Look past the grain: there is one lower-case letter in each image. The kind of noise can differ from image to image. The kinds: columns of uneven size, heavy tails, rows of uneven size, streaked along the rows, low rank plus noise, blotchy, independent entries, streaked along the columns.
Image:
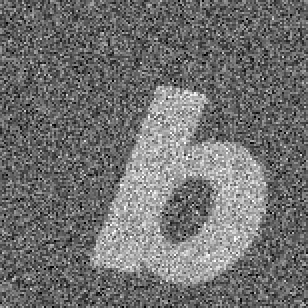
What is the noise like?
independent entries
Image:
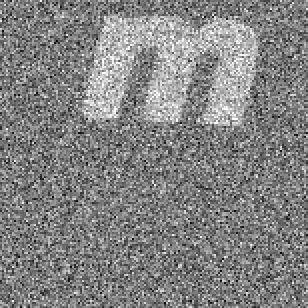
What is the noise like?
independent entries
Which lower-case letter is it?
m
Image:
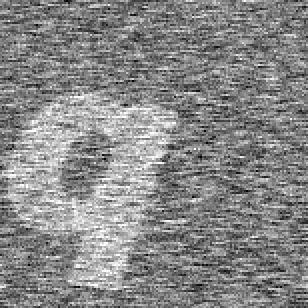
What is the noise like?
streaked along the rows
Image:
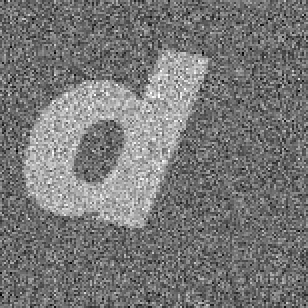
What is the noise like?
low rank plus noise
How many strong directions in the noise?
five to eight
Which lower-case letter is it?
d
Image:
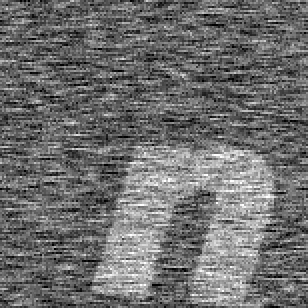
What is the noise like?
streaked along the rows
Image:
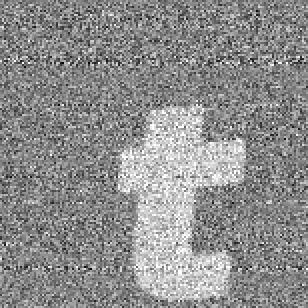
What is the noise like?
rows of uneven size
